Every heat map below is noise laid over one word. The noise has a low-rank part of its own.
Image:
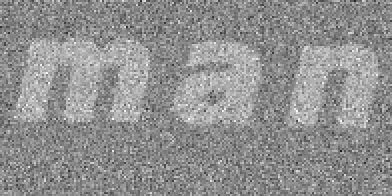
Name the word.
man
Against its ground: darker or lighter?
lighter
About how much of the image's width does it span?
nearly all
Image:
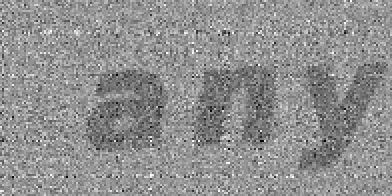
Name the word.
any
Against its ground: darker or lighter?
darker
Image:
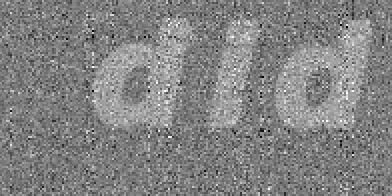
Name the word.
did
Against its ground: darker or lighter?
lighter
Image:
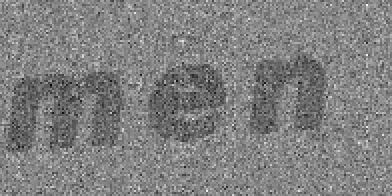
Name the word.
men
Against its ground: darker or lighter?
darker
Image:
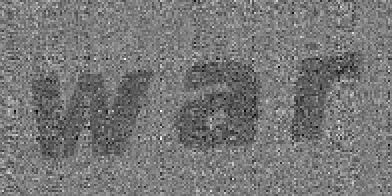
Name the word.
war
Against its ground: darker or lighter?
darker
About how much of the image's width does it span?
nearly all
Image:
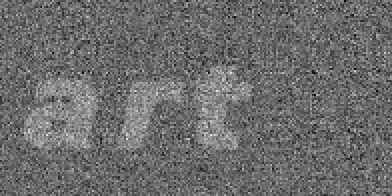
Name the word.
art
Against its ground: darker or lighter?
lighter
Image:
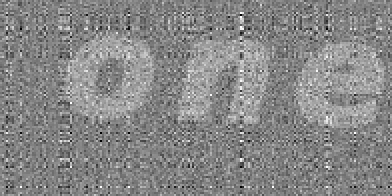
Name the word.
one
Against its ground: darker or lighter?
lighter
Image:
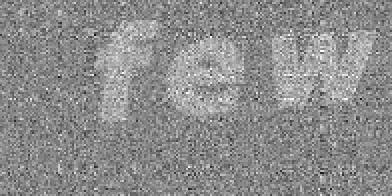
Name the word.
few
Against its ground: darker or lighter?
lighter
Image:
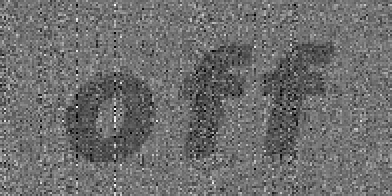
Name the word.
off
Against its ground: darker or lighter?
darker
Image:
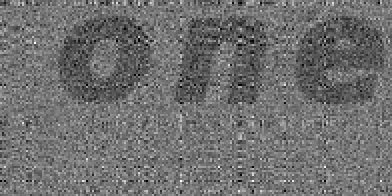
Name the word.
one
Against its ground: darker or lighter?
darker
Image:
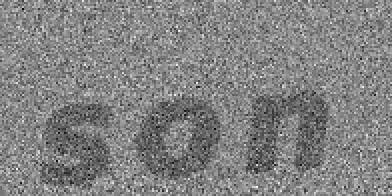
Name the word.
son
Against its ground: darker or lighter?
darker
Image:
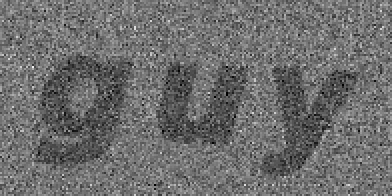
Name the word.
guy
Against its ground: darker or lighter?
darker
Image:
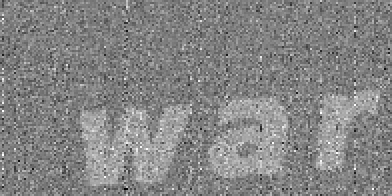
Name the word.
war
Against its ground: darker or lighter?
lighter
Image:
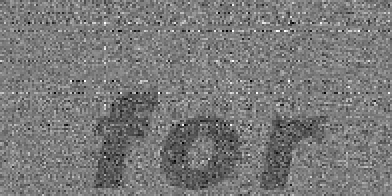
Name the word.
for
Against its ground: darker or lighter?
darker
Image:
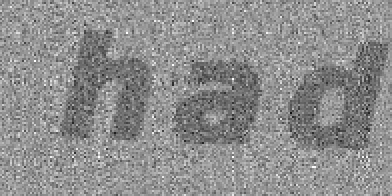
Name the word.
had
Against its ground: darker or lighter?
darker
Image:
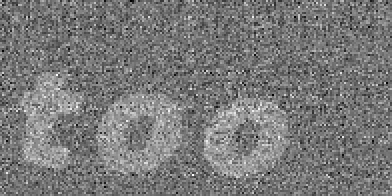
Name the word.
too
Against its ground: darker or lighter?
lighter
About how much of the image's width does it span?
two thirds
